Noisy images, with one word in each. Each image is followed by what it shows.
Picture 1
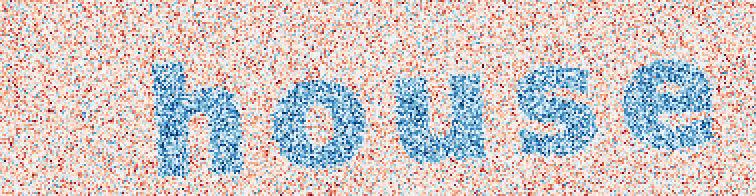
house
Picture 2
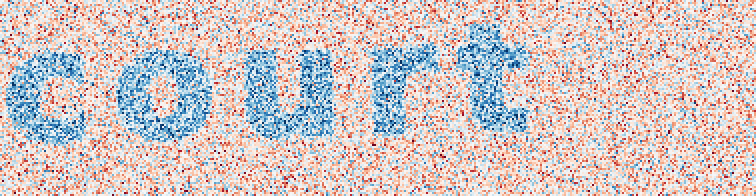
court
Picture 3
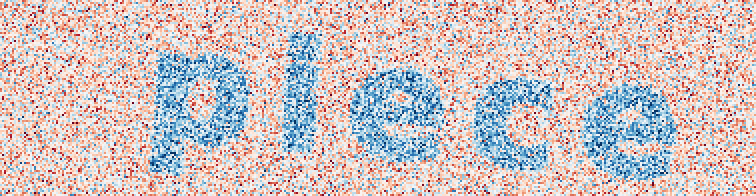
piece
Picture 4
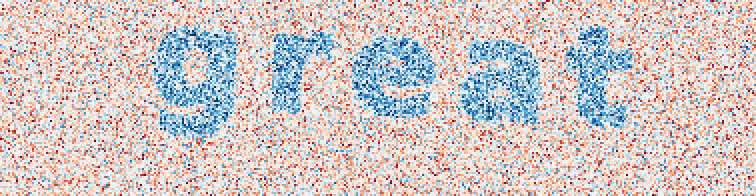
great
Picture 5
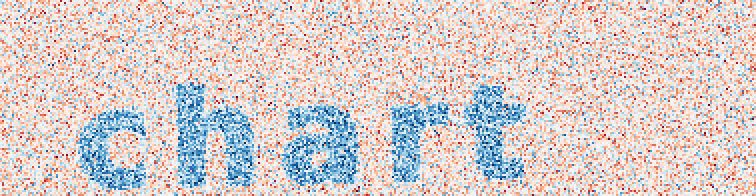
chart
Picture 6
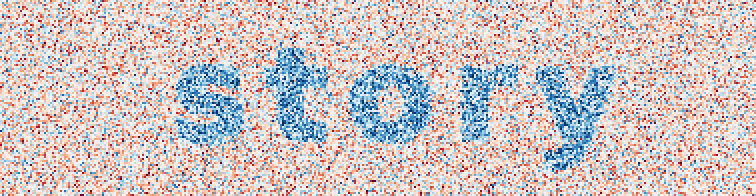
story
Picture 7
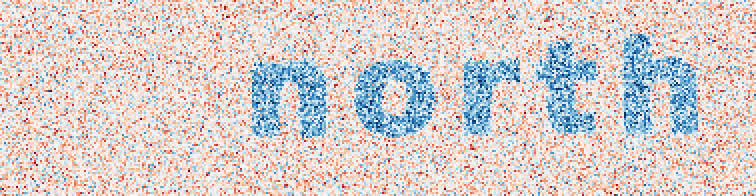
north
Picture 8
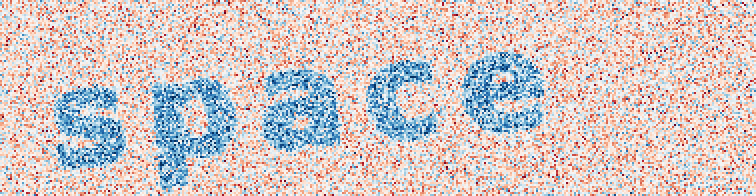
space
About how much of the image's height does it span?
two thirds
